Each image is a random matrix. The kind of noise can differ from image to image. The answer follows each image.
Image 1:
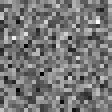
independent entries
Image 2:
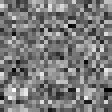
low rank plus noise
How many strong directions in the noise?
two
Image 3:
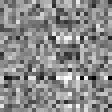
low rank plus noise
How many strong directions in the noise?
one
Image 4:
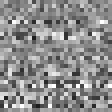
rows of uneven size
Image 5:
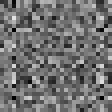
low rank plus noise
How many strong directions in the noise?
one
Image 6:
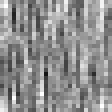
streaked along the columns
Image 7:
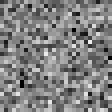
independent entries
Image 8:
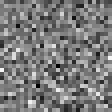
independent entries
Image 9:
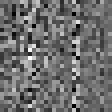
columns of uneven size
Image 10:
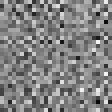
low rank plus noise
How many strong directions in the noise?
one
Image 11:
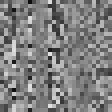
columns of uneven size
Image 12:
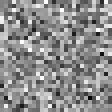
independent entries
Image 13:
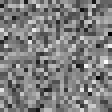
independent entries
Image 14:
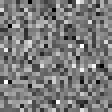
low rank plus noise
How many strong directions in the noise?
five to eight
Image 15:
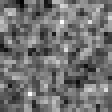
blotchy
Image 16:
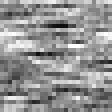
streaked along the rows
